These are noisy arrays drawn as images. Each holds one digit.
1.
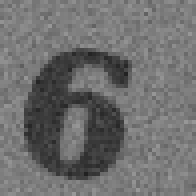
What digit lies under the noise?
6
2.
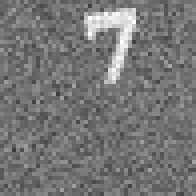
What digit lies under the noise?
7
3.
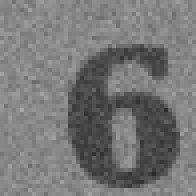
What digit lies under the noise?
6
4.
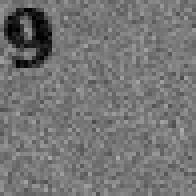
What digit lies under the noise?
9
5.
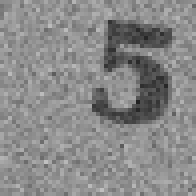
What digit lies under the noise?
5
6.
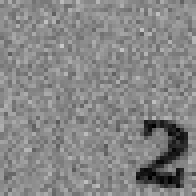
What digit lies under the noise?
2
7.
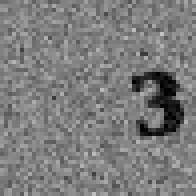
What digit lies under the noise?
3
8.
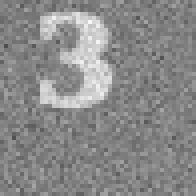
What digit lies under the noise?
3
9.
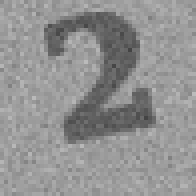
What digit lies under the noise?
2
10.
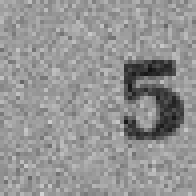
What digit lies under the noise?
5
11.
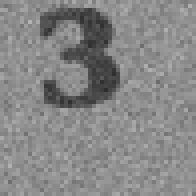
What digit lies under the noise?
3
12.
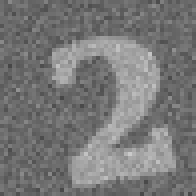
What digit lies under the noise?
2
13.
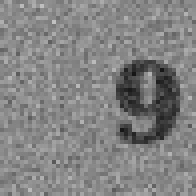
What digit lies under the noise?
9
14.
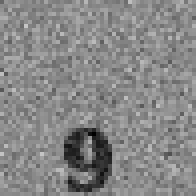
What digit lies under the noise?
9
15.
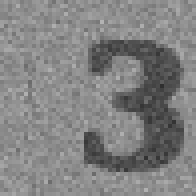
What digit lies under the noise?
3
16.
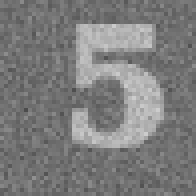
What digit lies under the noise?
5
